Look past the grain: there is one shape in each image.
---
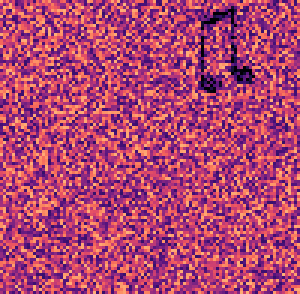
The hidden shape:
pair of musical notes
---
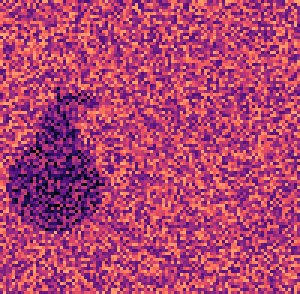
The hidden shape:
pear
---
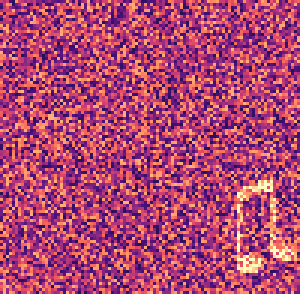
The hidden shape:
pair of musical notes
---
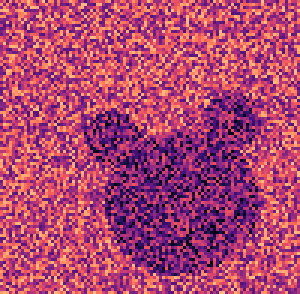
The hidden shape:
bear's head
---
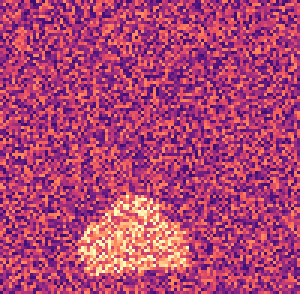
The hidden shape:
cloud
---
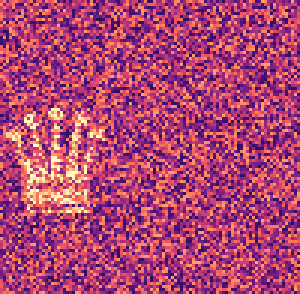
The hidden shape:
chess queen
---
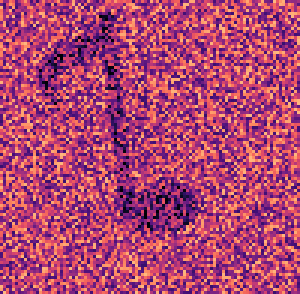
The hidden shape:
musical note
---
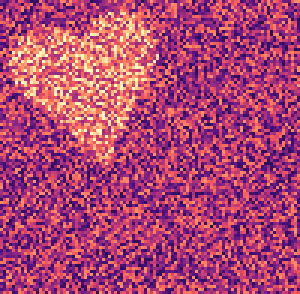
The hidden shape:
heart
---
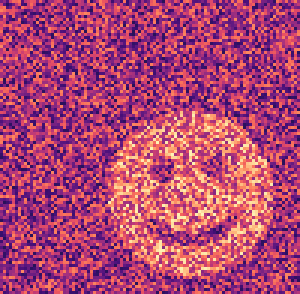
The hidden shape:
smiling face
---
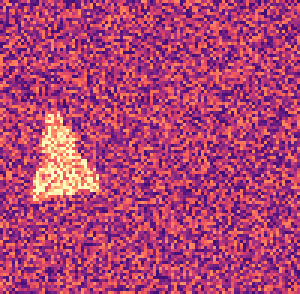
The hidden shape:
chess pawn
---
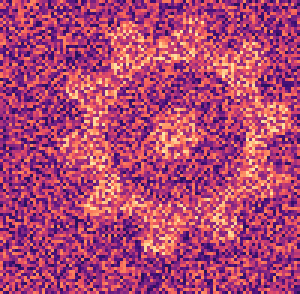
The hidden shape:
gear
